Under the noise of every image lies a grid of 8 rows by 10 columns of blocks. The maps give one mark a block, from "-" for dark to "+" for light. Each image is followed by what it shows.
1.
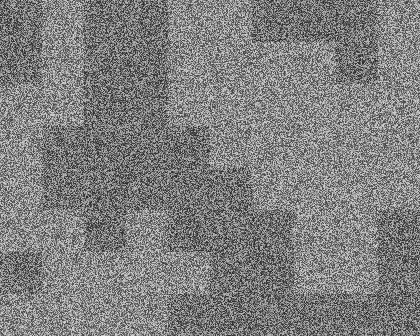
- + - - + + - - - +
- + - - + + + + - +
+ + - - + + + + + +
+ - - - - + + + + +
+ - - - - - + + + +
+ + - + - - - + + -
- + + + + - - + + -
+ + + + - - - - - -
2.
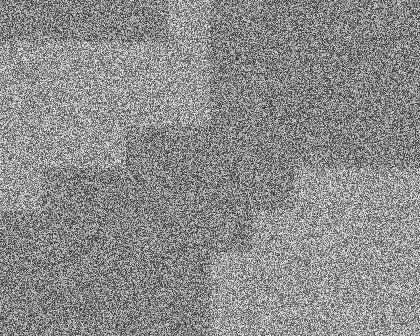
- - - - + - - - - -
+ + + + + - - - - -
+ + + + + - - - - -
+ + + - - - - - - -
+ - - - - - - + + +
- - - - - - + + + +
- - - - - + + + + +
- - - - - + + + + +
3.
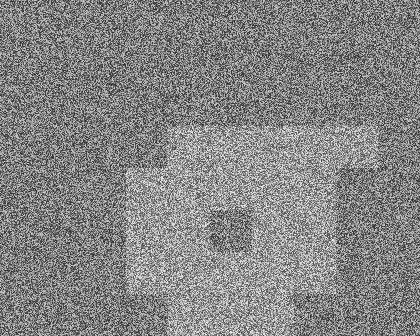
- - - - - - - - - -
- - - - - - - - - -
- - - - - - - - - -
- - - - + + + + + -
- - - + + + + + - -
- - - + + - + + - -
- - - + + + + + - -
- - - - + + + - - -
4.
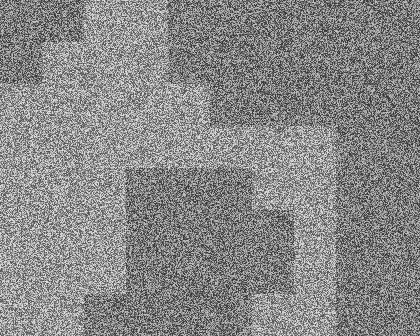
- - + + - - - - - -
- + + + - - - - - -
+ + + + + - - - - -
+ + + + + + + + - -
+ + + - - - + + - -
+ + + - - - - + - -
+ + + - - - - + - -
+ + - - - - + + - -
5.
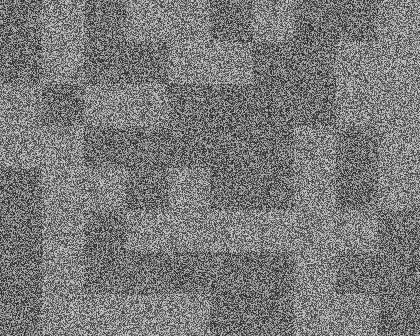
- + - + + - + - - +
- + - - + + - - + +
+ - + + - - - - + +
+ + - - - - - + - +
- + + - + - - + - +
- + - + + + + + + -
- + - - - - - + - -
- + + + + - - + + -
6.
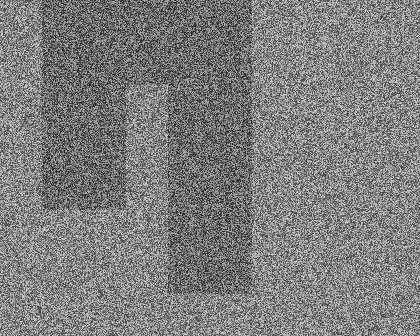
+ - - - - - + + + +
+ - - - - - + + + +
+ - - + - - + + + +
+ - - + - - + + + +
+ - - + - - + + + +
+ + + + - - + + + +
+ + + + - - + + + +
+ + + + + + + + + +
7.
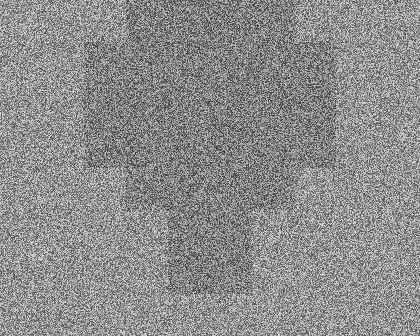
+ + + - - - - + + +
+ + - - - - - - + +
+ + - - - - - - + +
+ + - - - - - - + +
+ + + - - - - + + +
+ + + + - - + + + +
+ + + + - - + + + +
+ + + + + + + + + +
